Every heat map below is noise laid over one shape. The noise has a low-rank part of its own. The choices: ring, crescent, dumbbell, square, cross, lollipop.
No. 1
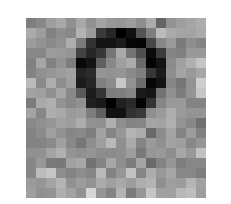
dark ring
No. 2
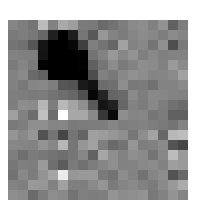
dark lollipop
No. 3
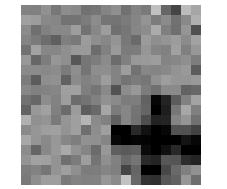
dark cross
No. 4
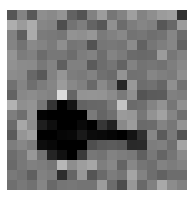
dark lollipop
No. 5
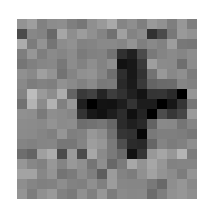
dark cross
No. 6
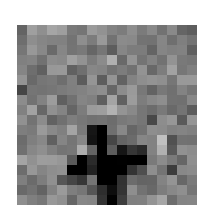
dark cross, bottom middle
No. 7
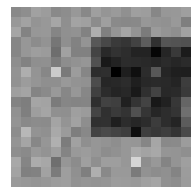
dark square
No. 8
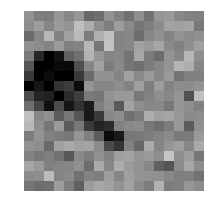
dark lollipop
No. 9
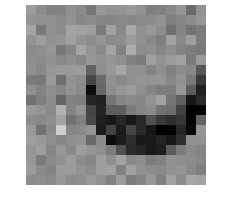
dark crescent
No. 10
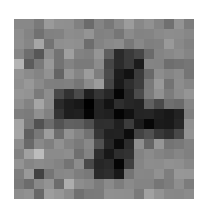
dark cross
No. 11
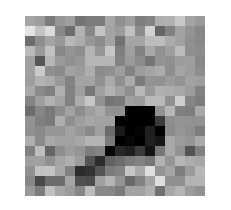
dark lollipop
